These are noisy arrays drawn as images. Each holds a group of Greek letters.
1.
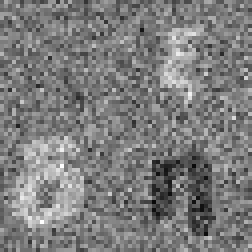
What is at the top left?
nothing
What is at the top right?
xi
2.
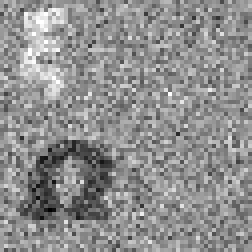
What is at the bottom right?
nothing
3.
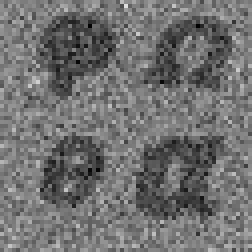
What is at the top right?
omega
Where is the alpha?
bottom right
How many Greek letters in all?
4
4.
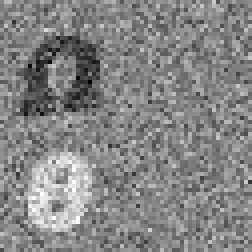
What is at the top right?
nothing
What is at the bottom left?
theta
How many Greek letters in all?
2
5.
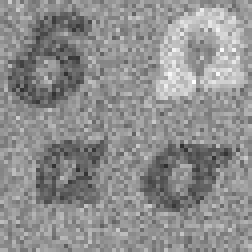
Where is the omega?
top right
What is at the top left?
delta
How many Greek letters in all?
4
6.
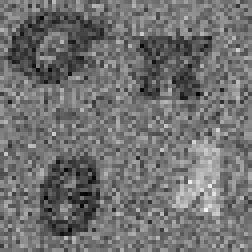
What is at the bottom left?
theta
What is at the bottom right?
lambda
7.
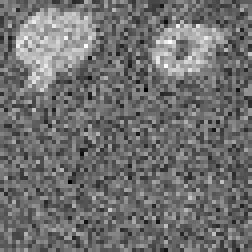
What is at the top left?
phi
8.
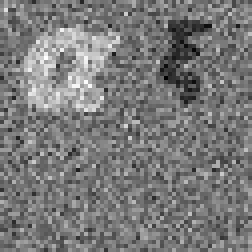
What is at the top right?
xi
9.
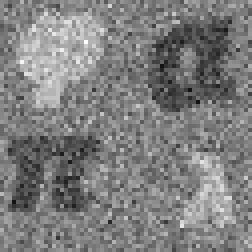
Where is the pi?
bottom left
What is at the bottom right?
lambda
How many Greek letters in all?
4
